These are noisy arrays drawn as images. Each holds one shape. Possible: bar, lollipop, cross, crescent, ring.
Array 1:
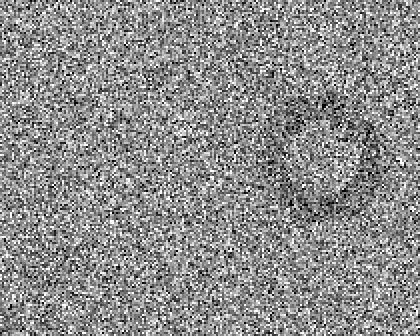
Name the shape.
ring
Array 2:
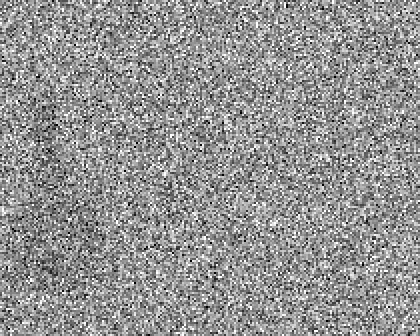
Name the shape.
lollipop
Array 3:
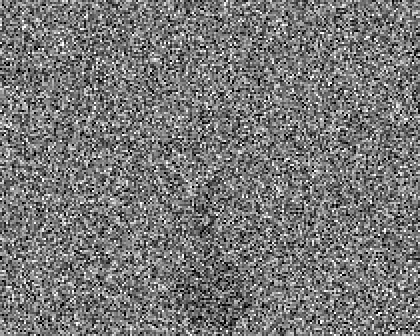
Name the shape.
lollipop
